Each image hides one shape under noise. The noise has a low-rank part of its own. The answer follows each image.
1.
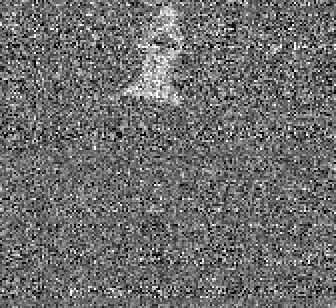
chess bishop
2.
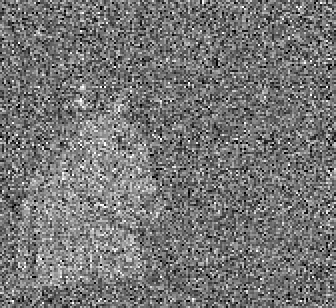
chess knight
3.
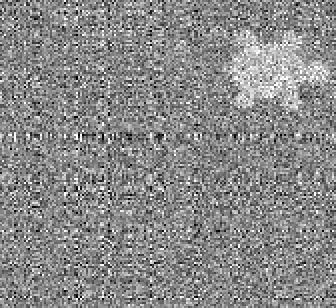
turtle
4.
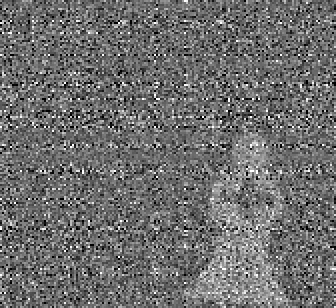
chess bishop
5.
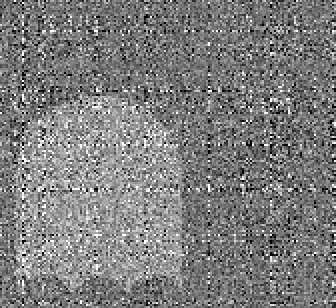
ghost
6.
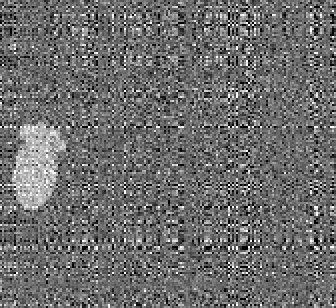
footprint
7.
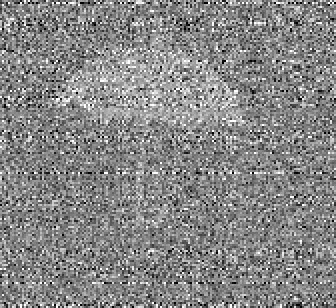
umbrella
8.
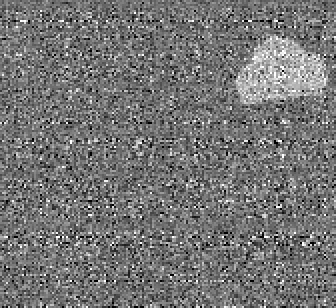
cloud
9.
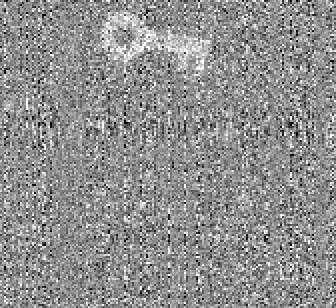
key
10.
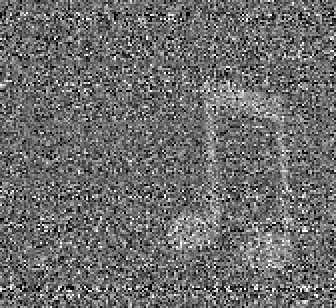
pair of musical notes
